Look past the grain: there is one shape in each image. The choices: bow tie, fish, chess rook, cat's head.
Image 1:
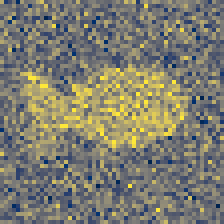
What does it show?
light fish
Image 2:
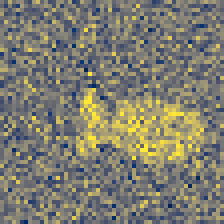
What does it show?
light fish
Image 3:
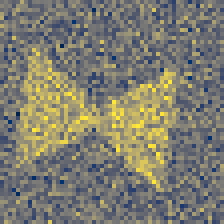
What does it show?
light bow tie
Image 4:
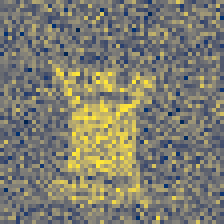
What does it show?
light chess rook
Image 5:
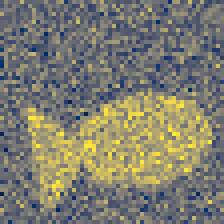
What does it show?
light fish
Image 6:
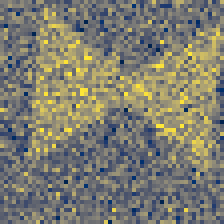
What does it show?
light bow tie
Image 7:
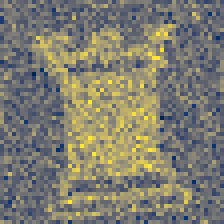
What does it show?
light chess rook
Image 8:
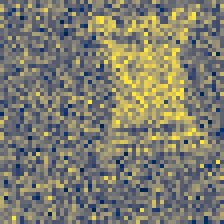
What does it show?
light chess rook
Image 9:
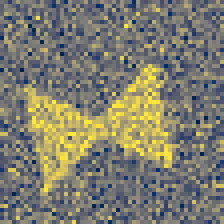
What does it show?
light bow tie
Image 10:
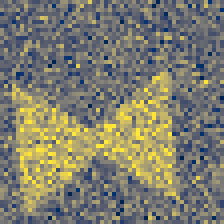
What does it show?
light bow tie
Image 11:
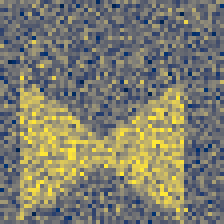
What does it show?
light bow tie
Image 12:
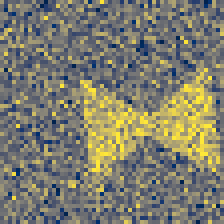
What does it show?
light bow tie
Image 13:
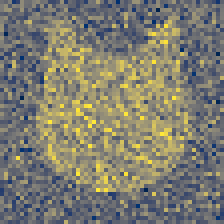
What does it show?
light cat's head
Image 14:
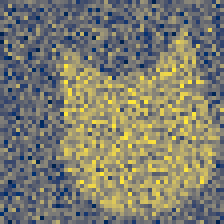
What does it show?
light cat's head
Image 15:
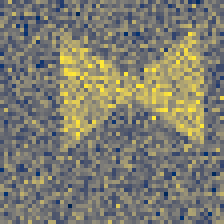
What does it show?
light bow tie
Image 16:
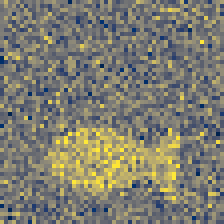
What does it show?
light fish
